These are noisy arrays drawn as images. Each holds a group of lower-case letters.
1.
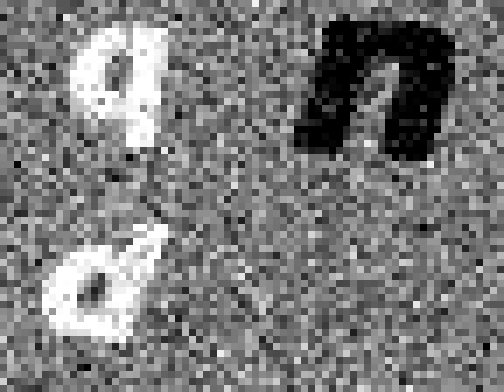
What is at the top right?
n
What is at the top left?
q
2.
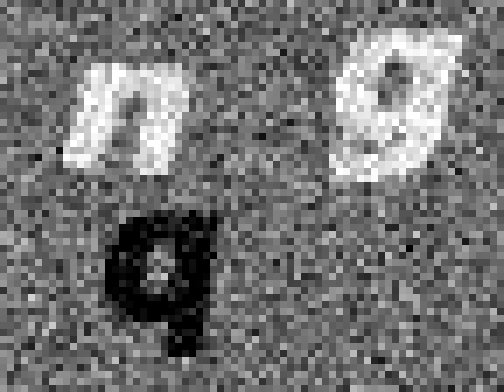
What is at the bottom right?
nothing
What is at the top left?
n
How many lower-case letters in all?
3
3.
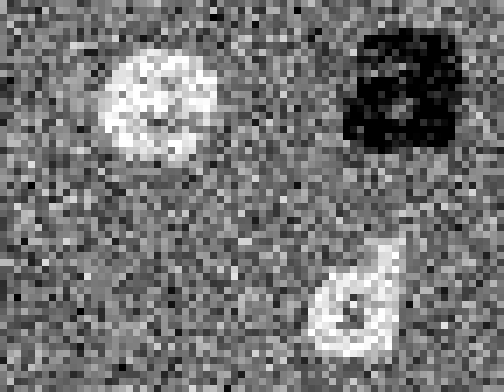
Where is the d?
bottom right
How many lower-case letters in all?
3
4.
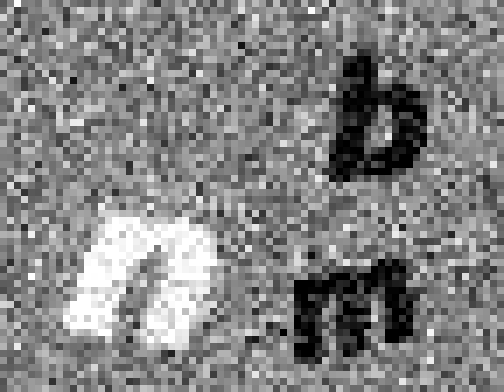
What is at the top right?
b
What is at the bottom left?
n
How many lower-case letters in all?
3
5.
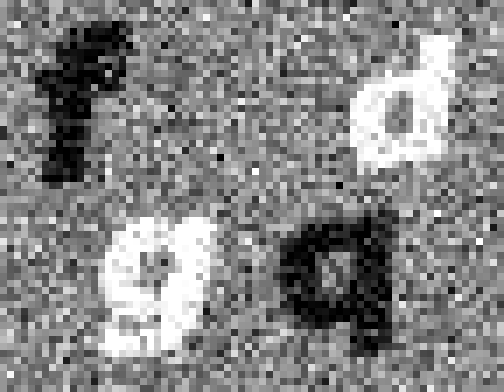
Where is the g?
bottom left
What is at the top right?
d
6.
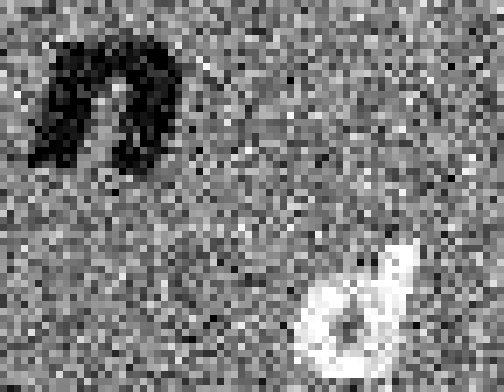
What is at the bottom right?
d
